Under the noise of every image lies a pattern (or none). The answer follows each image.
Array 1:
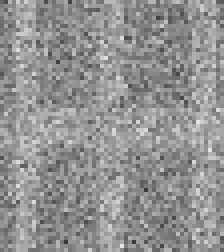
bands of rows crossing bands of columns
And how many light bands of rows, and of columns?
1 and 3
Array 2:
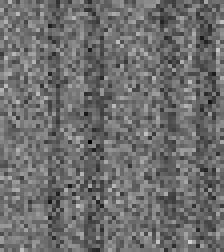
bands of columns
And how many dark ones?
4
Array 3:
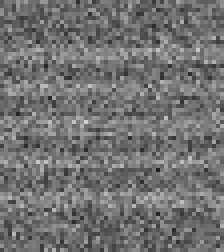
bands of rows
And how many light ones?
5
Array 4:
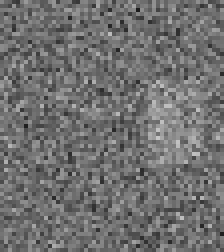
one block
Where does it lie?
middle right
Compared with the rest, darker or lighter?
lighter
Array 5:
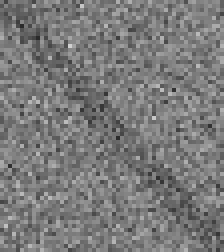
a diagonal band
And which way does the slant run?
top left to bottom right
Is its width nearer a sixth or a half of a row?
a sixth
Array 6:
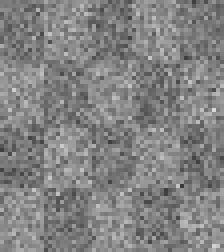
a checkerboard
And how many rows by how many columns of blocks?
4 by 5
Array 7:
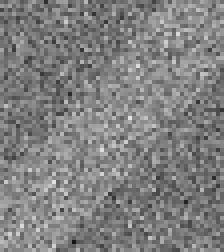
a diagonal band
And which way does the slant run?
bottom left to top right
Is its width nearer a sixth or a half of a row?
a half
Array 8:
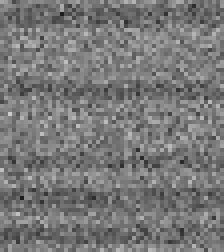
bands of rows
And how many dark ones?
5
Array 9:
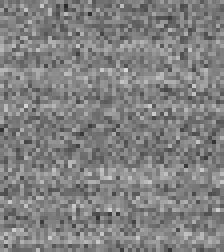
bands of rows
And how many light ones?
6
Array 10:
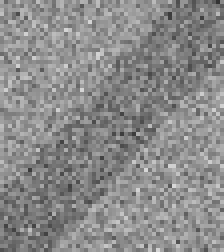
a diagonal band
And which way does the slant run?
bottom left to top right
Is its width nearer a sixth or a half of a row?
a half
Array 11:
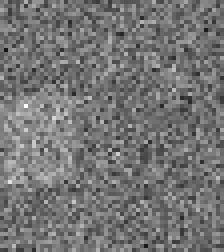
one block
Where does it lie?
middle left
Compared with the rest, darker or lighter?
lighter
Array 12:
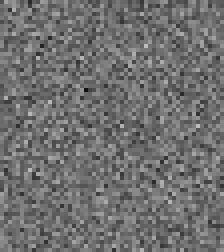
only noise
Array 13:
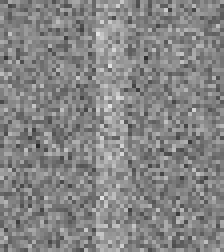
one band of columns
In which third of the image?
middle
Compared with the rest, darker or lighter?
lighter
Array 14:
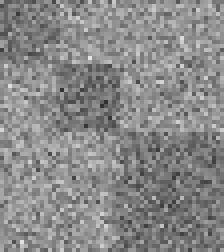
blocks along the diagonal
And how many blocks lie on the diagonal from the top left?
3
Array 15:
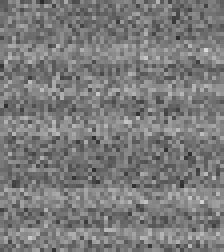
bands of rows
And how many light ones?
5
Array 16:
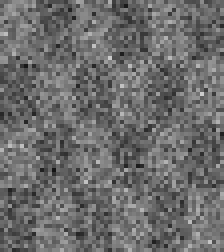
a checkerboard
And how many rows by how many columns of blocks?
4 by 6
